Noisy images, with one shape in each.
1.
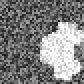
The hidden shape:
car
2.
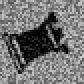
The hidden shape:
chess rook
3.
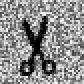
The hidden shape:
pair of scissors
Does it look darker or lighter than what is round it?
darker
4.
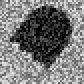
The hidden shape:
ghost
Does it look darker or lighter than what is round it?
darker
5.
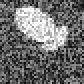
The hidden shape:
footprint
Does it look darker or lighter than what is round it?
lighter
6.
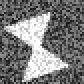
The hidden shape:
bow tie
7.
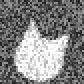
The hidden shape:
cat's head
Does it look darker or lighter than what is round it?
lighter
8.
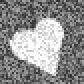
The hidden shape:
heart
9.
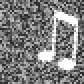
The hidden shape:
pair of musical notes
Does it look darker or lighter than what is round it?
lighter
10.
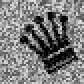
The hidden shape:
chess queen
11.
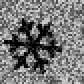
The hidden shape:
snowflake
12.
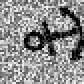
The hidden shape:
anchor
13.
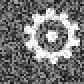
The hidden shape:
gear
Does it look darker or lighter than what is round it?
lighter
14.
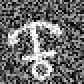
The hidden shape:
anchor
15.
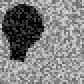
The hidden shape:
light bulb
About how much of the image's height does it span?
two thirds
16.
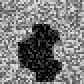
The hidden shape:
car
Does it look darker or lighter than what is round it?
darker
